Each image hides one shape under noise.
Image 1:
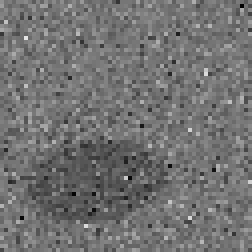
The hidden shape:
ellipse
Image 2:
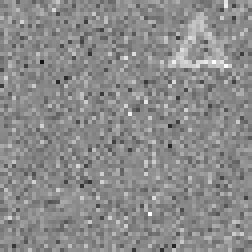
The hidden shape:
triangle frame
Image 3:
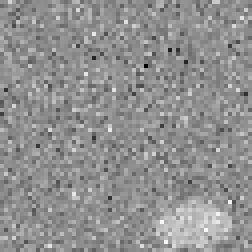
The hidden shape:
ellipse
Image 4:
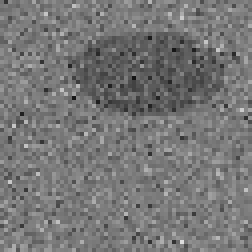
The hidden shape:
ellipse
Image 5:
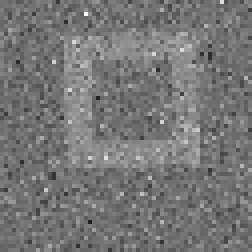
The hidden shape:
square frame
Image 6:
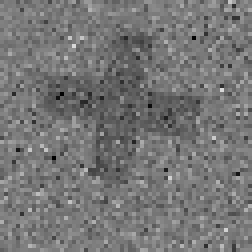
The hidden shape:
cross
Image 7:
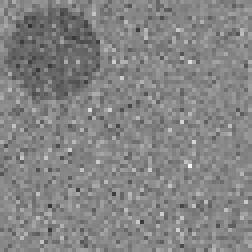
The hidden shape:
disc
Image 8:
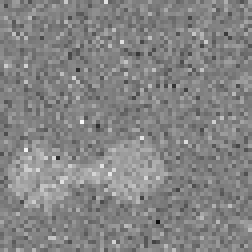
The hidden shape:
dumbbell
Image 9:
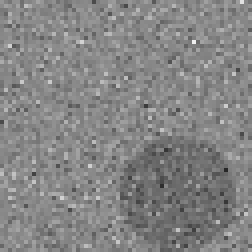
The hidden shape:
disc
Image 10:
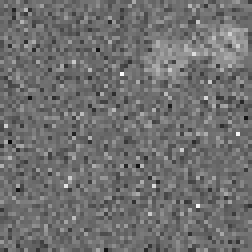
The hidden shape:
dumbbell
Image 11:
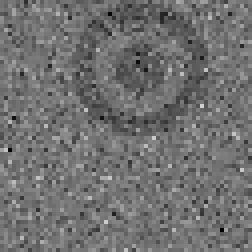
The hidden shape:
bullseye
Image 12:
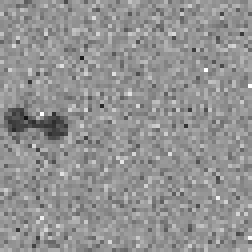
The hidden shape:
dumbbell
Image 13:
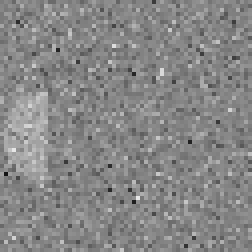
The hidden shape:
half disc
